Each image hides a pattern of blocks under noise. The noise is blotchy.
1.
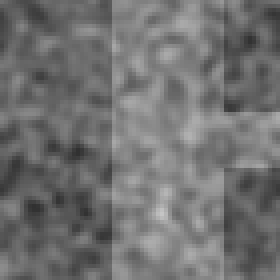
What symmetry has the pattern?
top and bottom mirror each other
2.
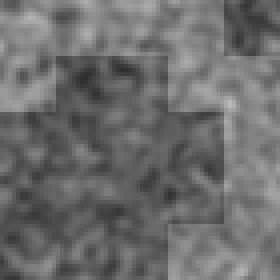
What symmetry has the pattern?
mirrored about the diagonal from the bottom left
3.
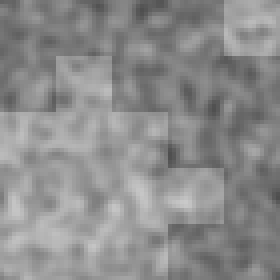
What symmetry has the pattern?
mirrored about the diagonal from the bottom left
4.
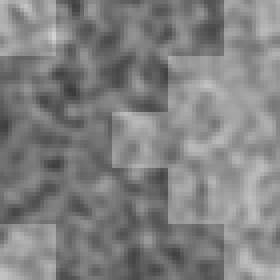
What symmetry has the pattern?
top and bottom mirror each other
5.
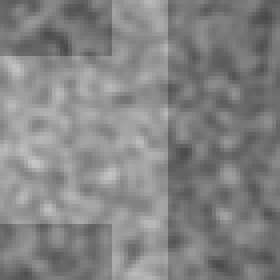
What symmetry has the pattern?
top and bottom mirror each other
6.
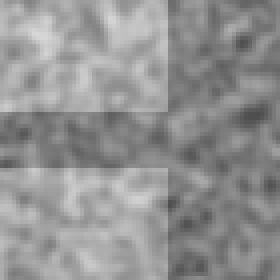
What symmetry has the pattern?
top and bottom mirror each other
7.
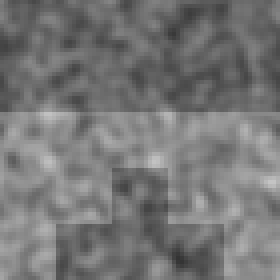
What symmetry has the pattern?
left and right mirror each other
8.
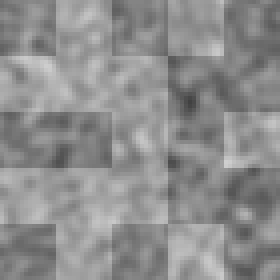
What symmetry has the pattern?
top and bottom mirror each other
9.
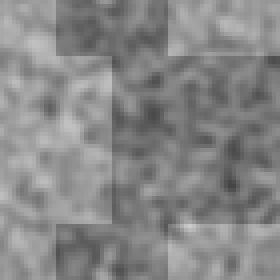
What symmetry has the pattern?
top and bottom mirror each other
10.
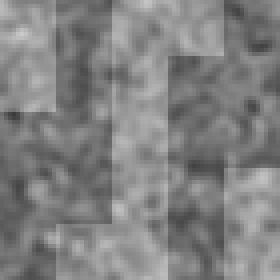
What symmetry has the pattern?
the same after a half turn
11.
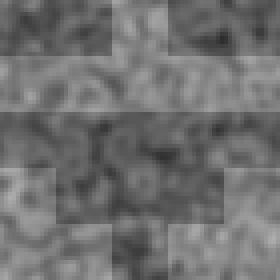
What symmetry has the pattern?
left and right mirror each other
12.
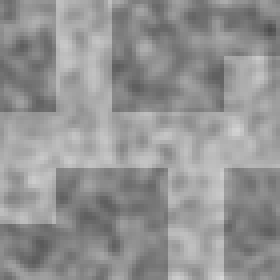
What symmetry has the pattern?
the same after a half turn
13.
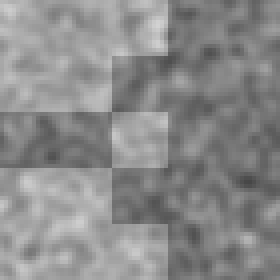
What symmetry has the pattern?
top and bottom mirror each other
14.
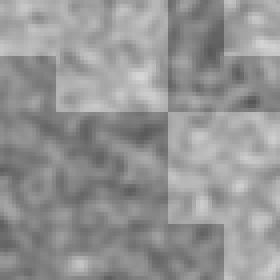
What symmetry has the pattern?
mirrored about the diagonal from the bottom left
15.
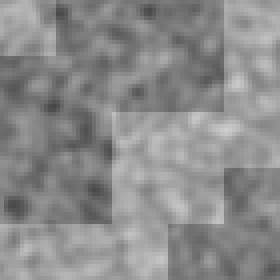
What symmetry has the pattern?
mirrored about the diagonal from the top left
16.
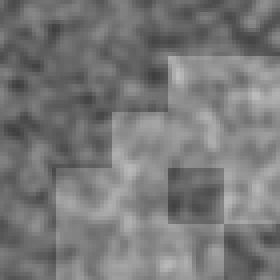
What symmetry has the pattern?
mirrored about the diagonal from the top left
